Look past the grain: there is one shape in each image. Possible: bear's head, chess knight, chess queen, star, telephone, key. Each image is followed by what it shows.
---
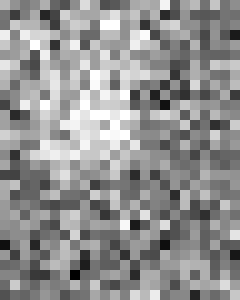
chess queen
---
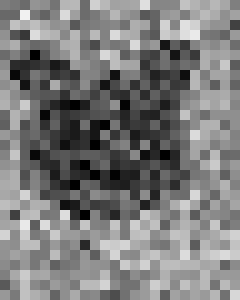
bear's head
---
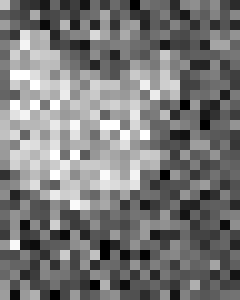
bear's head
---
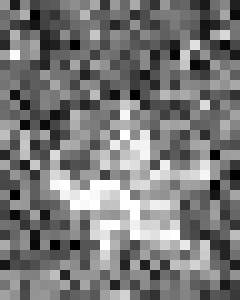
star
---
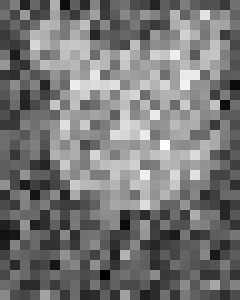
bear's head
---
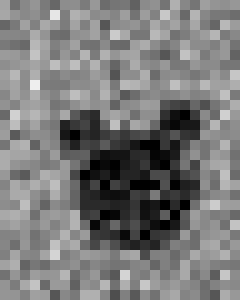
bear's head
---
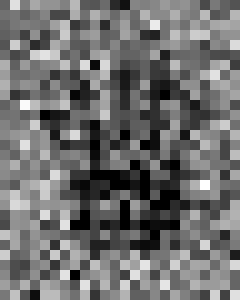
chess queen
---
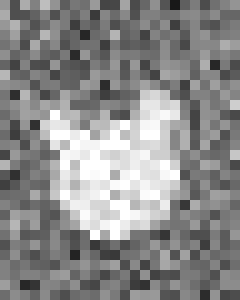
bear's head
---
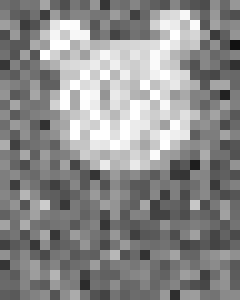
bear's head
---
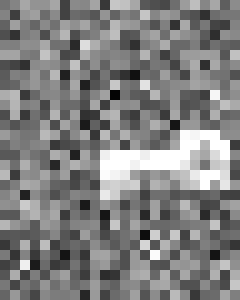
key
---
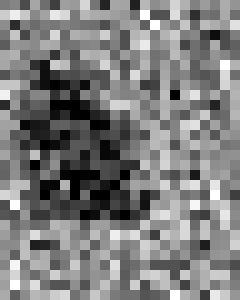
chess knight
